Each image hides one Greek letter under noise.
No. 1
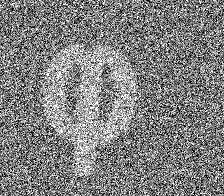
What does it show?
light phi
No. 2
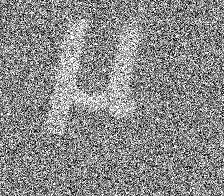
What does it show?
light mu
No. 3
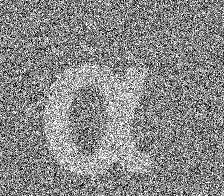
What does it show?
light alpha
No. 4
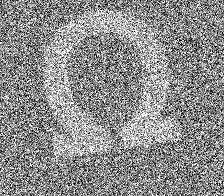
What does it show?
light omega
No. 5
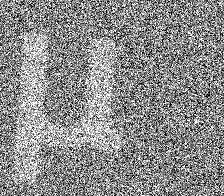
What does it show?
light mu
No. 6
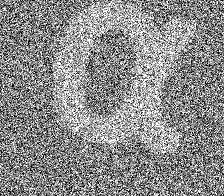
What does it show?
light alpha
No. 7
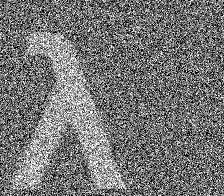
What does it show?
light lambda
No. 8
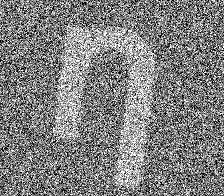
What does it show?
light eta
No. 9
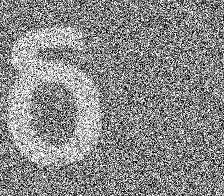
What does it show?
light delta
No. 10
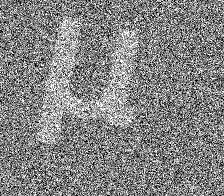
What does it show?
light mu
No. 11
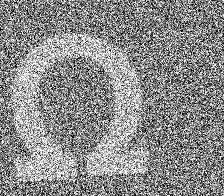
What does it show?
light omega
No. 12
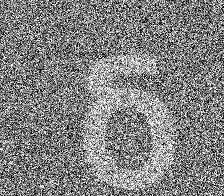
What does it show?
light delta
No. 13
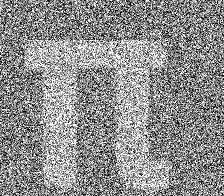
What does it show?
light pi
